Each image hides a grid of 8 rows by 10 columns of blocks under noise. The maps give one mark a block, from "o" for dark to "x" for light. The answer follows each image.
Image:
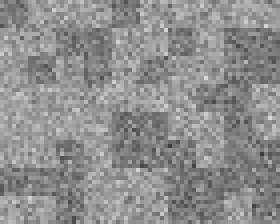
o x x x o x x x x x
x x o o x x o x o o
x o x o x o x x o o
x x x x x x x o o x
x x x x o o x x o x
x x o x o o o x o o
o o o x x x o o o o
x x o x x x o o x o
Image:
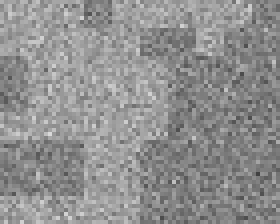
x x x o x x x x x o
x x x x x o o x o o
o x x x x x o o o o
o x x x x x o o o o
x x x x x x o o o o
o o o x x o o o o o
o o o x x o o o o o
x x x x x o o o o o
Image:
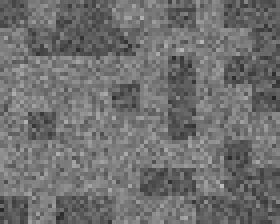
o x o o x x o x o o
x o o o o x x x x o
x x x x x x o x o o
x x x x o x o x x o
x o x x x x o x x x
x x x x x x x x o x
x x x x x o o x o o
o x o o x x x o o o
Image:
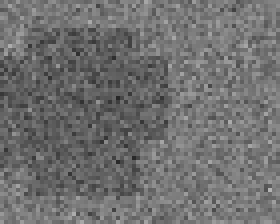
x x x x x x x x x x
x o o o o x x x x x
o o o o o o x x x x
o o o o o o x x x x
o o o o o o x x x x
o o o o o x x x x x
x o o o o x x x x x
x x x x x x x x x x
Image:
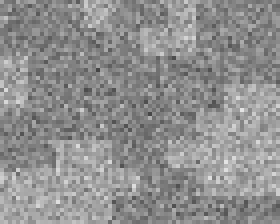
o o o x o o x o o o
o o o o o x x o o o
x o o o o o o o o o
x o o o o o o o x x
o o o o o o o x x x
o o x x o o x x x x
x x x x x o o x x x
x x x x o o o o o o
